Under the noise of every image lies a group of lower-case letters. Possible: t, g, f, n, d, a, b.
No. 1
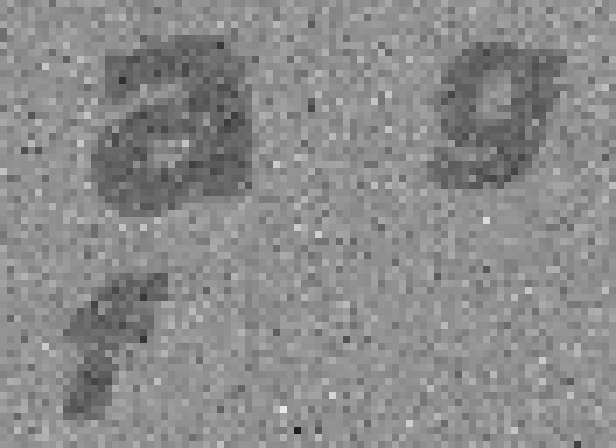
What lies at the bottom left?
f
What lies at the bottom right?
nothing
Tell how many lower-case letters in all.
3
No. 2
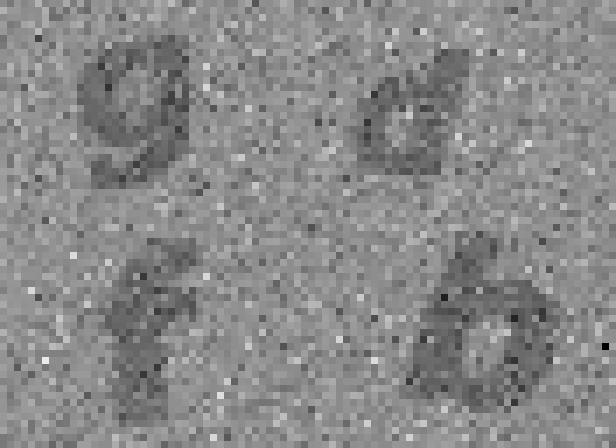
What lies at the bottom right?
b
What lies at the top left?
g
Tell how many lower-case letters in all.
4
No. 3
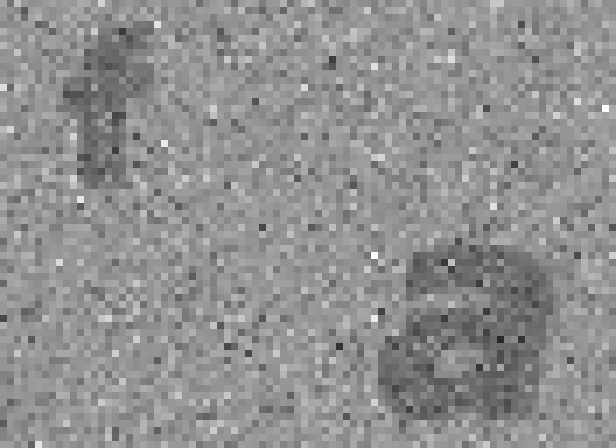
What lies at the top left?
f
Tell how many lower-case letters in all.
2
